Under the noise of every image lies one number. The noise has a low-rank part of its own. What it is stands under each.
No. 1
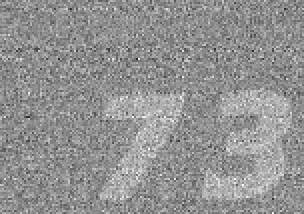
73
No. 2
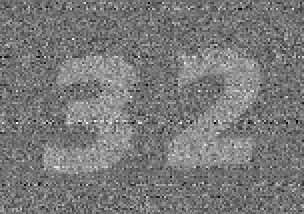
32
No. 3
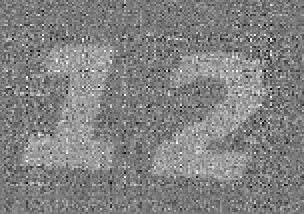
12
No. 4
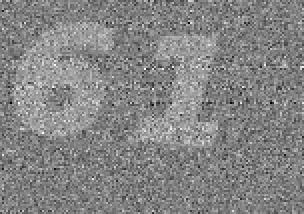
61
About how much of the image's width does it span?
two thirds
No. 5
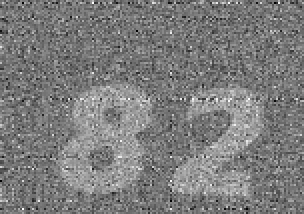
82
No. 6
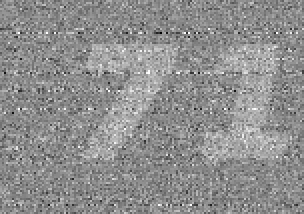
71
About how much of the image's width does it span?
two thirds
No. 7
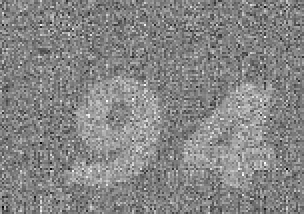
94
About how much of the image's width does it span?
two thirds
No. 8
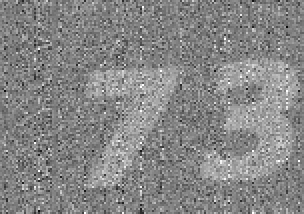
73
